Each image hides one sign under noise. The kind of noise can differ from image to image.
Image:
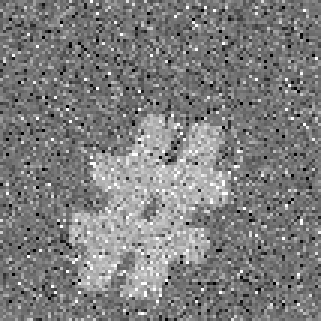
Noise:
heavy tails
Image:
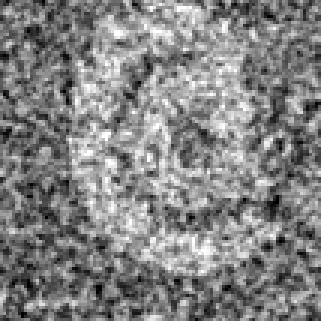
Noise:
blotchy
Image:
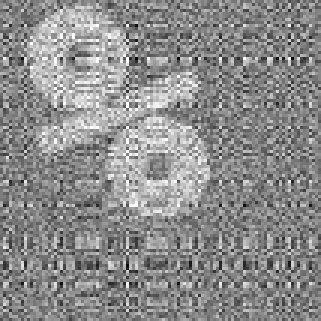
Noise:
low rank plus noise
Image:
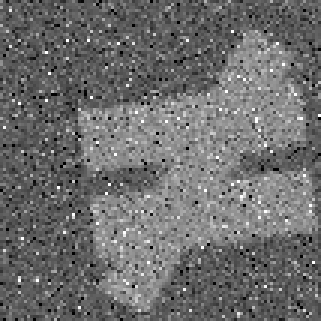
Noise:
heavy tails
